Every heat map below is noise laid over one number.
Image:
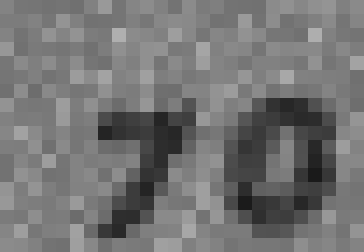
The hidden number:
70
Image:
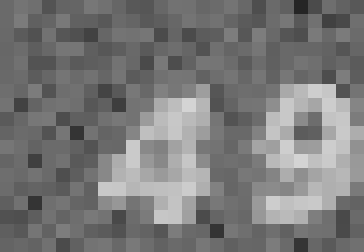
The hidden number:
49
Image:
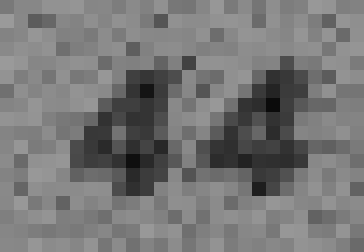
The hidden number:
44
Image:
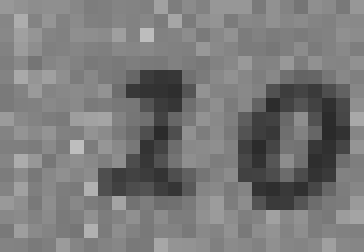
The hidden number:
10
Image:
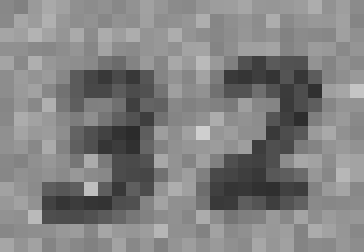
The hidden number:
32
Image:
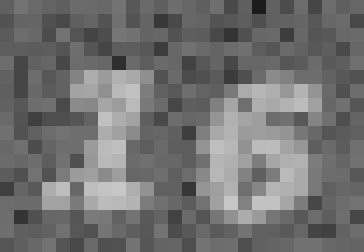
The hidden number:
16
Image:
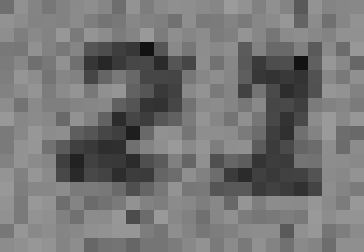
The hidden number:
21
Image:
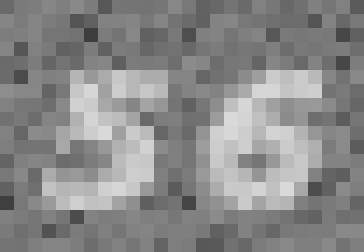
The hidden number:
56
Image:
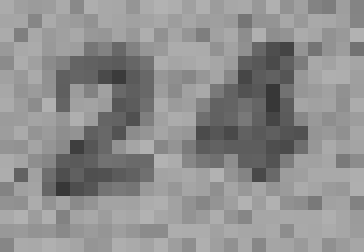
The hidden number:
24
